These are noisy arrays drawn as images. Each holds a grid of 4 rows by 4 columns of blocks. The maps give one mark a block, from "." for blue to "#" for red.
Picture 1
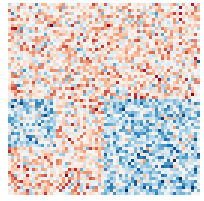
# # # #
# # # #
. # . .
# # . .
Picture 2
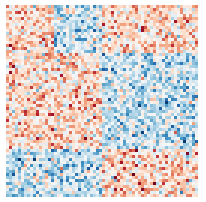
# . # #
# # . .
# # . .
. . # #
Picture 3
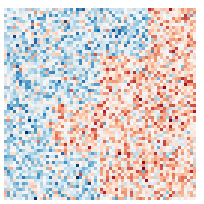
. . . #
. . # #
. # # #
. . # #
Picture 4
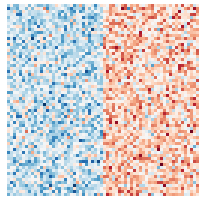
. . # #
. . # #
. . # #
. . # #
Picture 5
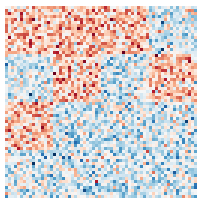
# # # .
. # . #
# . . .
. . . .
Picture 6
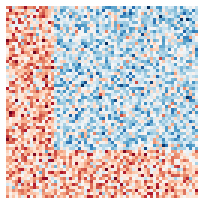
# . . .
# . . .
# . . .
# # # #
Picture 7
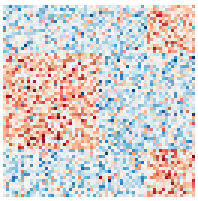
. . . #
# # . .
# # . .
. . . #
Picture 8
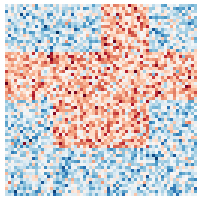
. . # .
# # # #
. # # .
. . . .
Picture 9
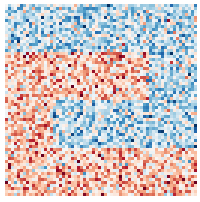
. . . .
# # # .
# . . .
# # # #
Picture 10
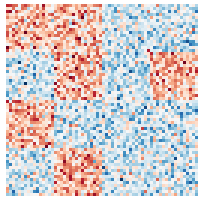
# # . .
. # . #
# . . .
. # . .
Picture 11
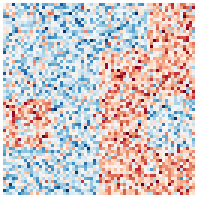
. . . #
. . # #
# . # .
. . # #
